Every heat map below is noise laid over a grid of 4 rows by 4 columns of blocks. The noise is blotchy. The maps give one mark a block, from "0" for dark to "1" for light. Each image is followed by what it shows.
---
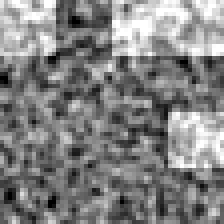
1 0 1 1
0 0 0 0
0 0 0 1
0 0 0 0
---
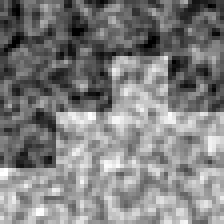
0 0 0 0
0 0 1 0
0 1 1 1
1 1 1 1
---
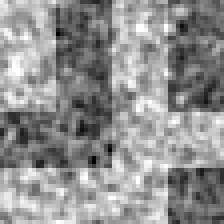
1 0 1 0
1 0 1 0
0 0 1 1
1 1 1 0
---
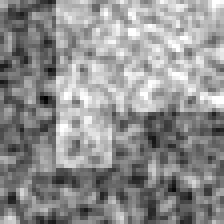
0 1 1 1
0 1 1 1
0 1 0 0
0 0 0 0
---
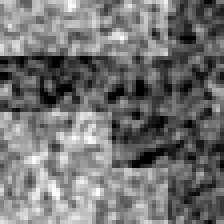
1 1 1 0
0 0 0 0
1 1 0 0
1 1 1 0
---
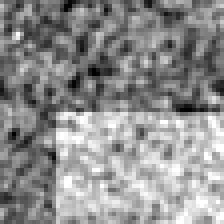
0 0 0 0
0 0 0 0
0 1 1 1
0 1 1 1
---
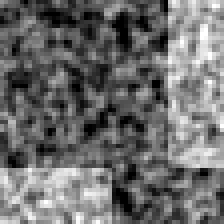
0 0 0 1
0 0 0 1
0 0 0 1
1 1 0 0
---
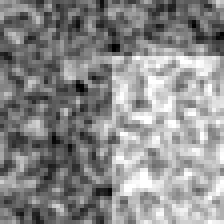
0 0 0 0
0 0 1 1
0 0 1 1
0 0 1 1
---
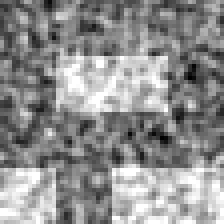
0 0 0 0
0 1 1 0
0 0 0 0
1 0 1 1
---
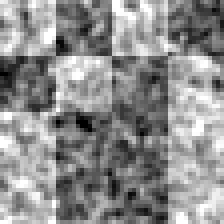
1 0 1 0
0 1 0 1
1 0 0 1
1 0 0 1
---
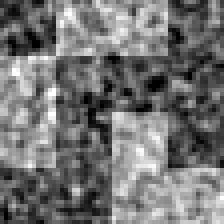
0 1 1 0
1 0 0 0
1 0 1 0
0 0 1 1
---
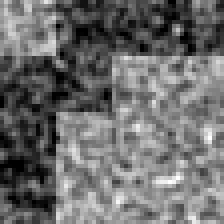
1 0 0 0
0 0 1 1
0 1 1 1
0 1 1 1
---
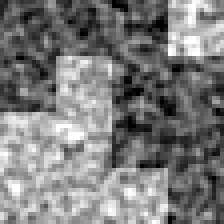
0 0 0 1
0 1 0 0
1 1 0 0
1 1 1 0
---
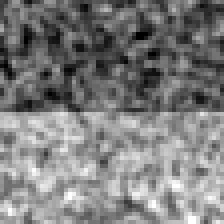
0 0 0 0
0 0 0 0
1 1 1 1
1 1 1 1
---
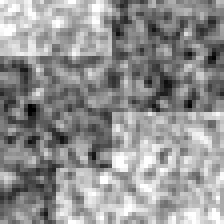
1 1 0 0
0 0 0 0
0 0 1 1
0 1 1 1
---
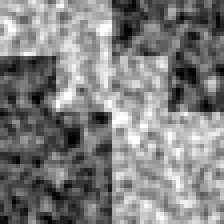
1 1 0 0
0 1 1 0
0 0 1 1
0 0 1 1
